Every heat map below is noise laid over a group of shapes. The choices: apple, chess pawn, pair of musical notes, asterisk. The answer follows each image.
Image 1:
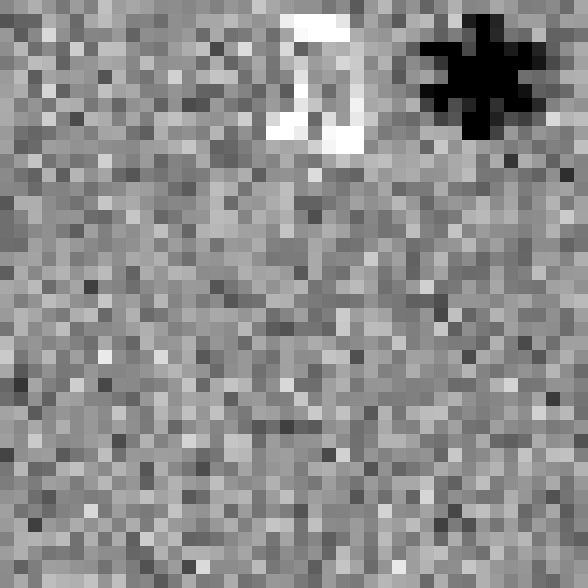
top middle: light pair of musical notes; top right: dark asterisk
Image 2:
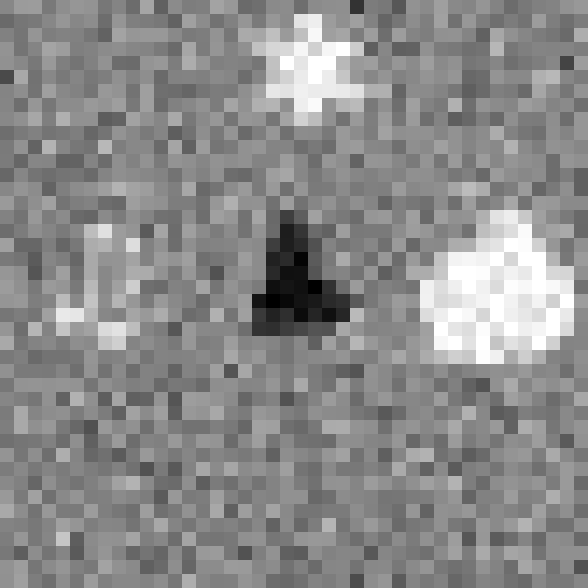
top middle: light asterisk; middle left: light pair of musical notes; centre: dark chess pawn; middle right: light apple
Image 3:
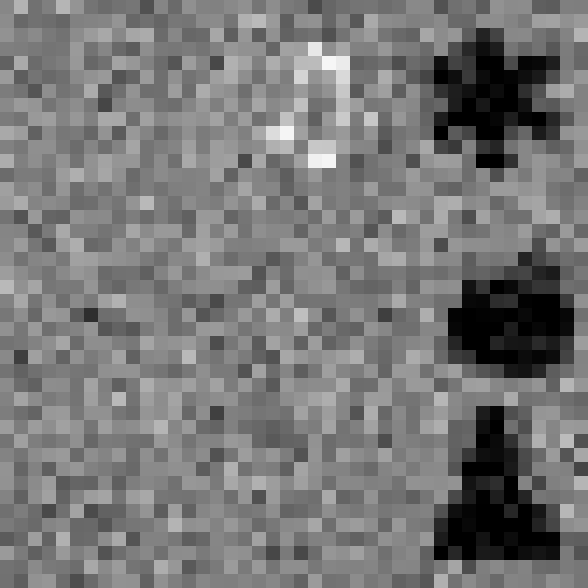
top middle: light pair of musical notes; top right: dark asterisk; middle right: dark apple; bottom right: dark chess pawn
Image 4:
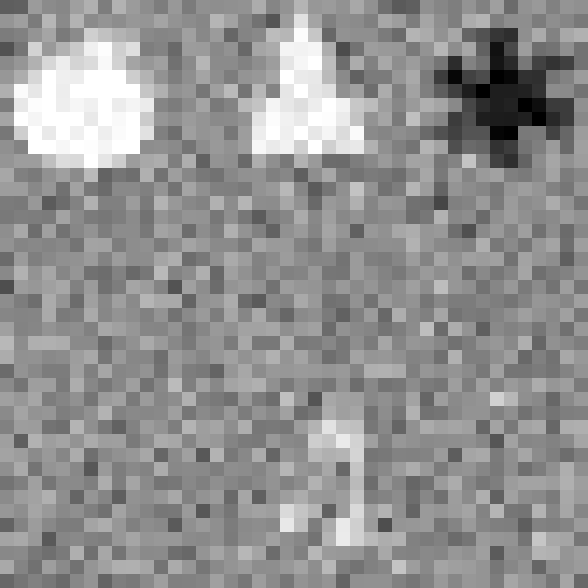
top left: light apple; top middle: light chess pawn; top right: dark asterisk; bottom middle: light pair of musical notes
